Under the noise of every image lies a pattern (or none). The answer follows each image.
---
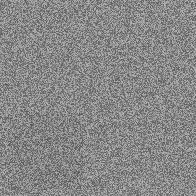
one block
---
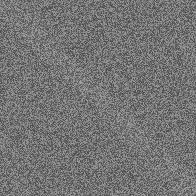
a diagonal band
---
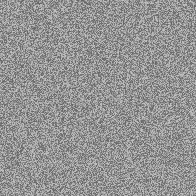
only noise
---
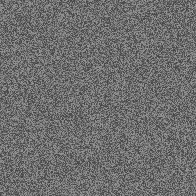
only noise
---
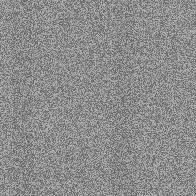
bands of columns
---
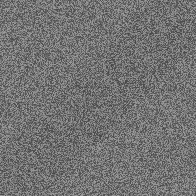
a diagonal band
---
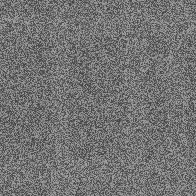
bands of rows crossing bands of columns
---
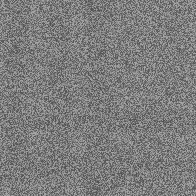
bands of rows crossing bands of columns
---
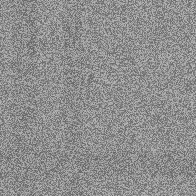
bands of rows crossing bands of columns
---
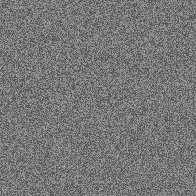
only noise
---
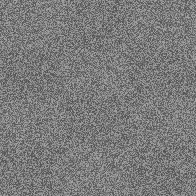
a checkerboard
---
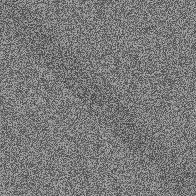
a diagonal band
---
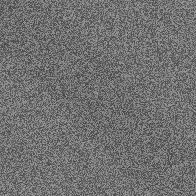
a diagonal band
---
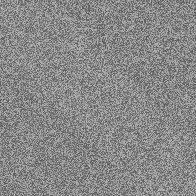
a diagonal band
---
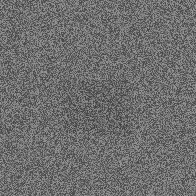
one block
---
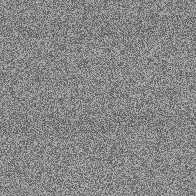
bands of rows
